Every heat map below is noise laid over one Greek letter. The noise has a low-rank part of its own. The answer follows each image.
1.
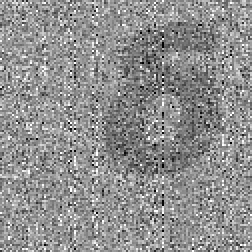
dark delta
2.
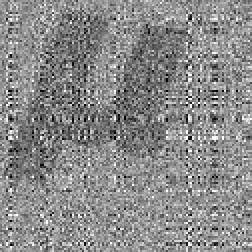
dark mu
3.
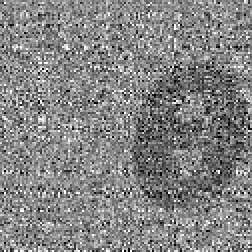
dark theta
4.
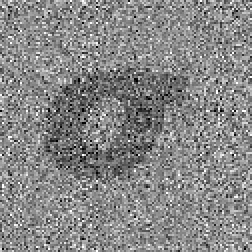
dark sigma
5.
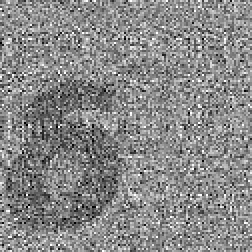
dark delta
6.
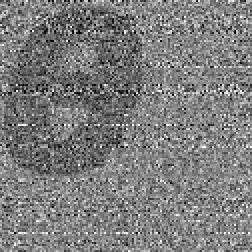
dark theta
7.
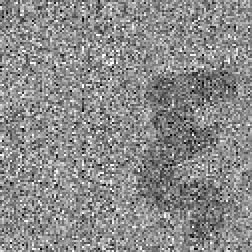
dark xi
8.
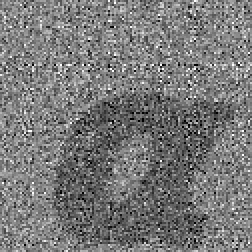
dark alpha
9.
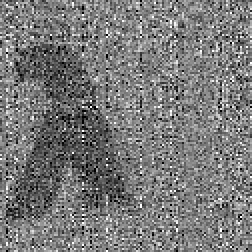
dark lambda
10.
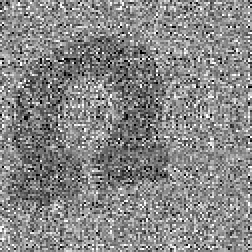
dark omega
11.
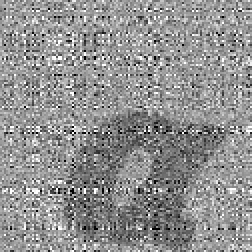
dark alpha
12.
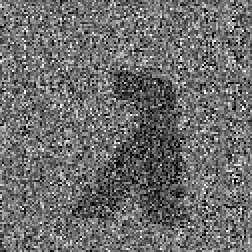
dark lambda
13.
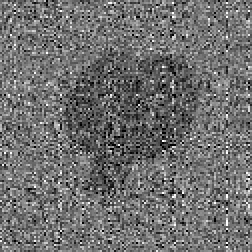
dark phi
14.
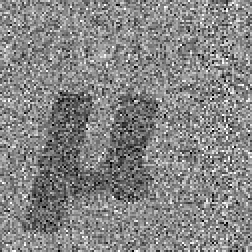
dark mu
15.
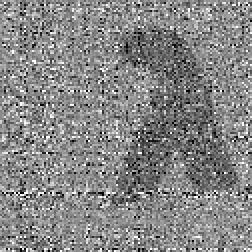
dark lambda
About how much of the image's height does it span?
two thirds
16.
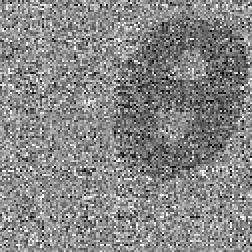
dark theta
